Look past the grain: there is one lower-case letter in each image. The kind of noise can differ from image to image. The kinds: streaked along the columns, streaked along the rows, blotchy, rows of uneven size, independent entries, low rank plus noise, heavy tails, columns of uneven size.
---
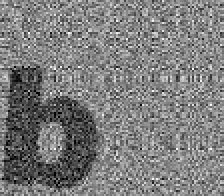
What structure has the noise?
low rank plus noise
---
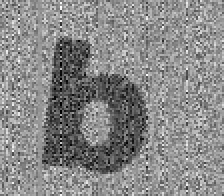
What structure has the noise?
columns of uneven size
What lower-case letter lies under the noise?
b
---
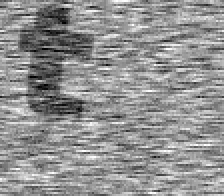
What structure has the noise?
streaked along the rows
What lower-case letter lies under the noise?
t
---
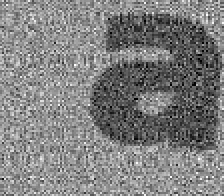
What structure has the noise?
low rank plus noise
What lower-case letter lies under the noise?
a
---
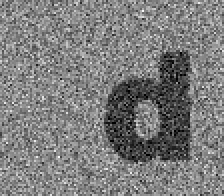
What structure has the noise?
independent entries
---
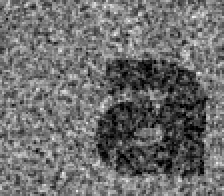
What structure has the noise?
blotchy
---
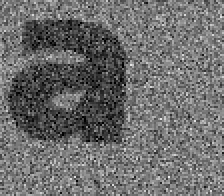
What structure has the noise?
independent entries
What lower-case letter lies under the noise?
a
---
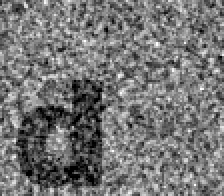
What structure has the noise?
blotchy
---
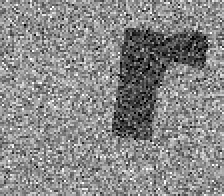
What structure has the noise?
independent entries
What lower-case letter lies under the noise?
r
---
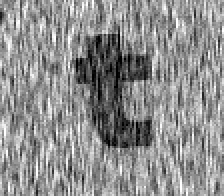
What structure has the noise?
streaked along the columns
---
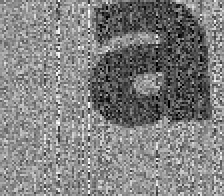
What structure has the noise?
columns of uneven size
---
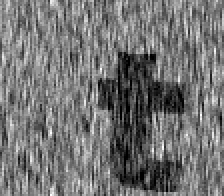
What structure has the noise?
streaked along the columns
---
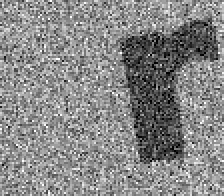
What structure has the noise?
independent entries
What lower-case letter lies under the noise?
r
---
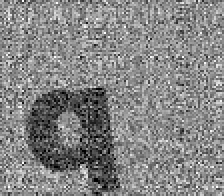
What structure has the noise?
low rank plus noise
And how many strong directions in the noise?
five to eight
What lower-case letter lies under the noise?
q
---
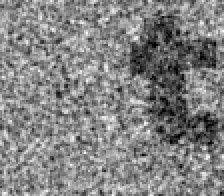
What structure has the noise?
blotchy
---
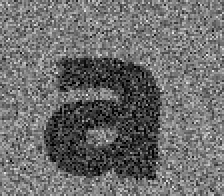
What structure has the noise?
independent entries
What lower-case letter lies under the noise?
a
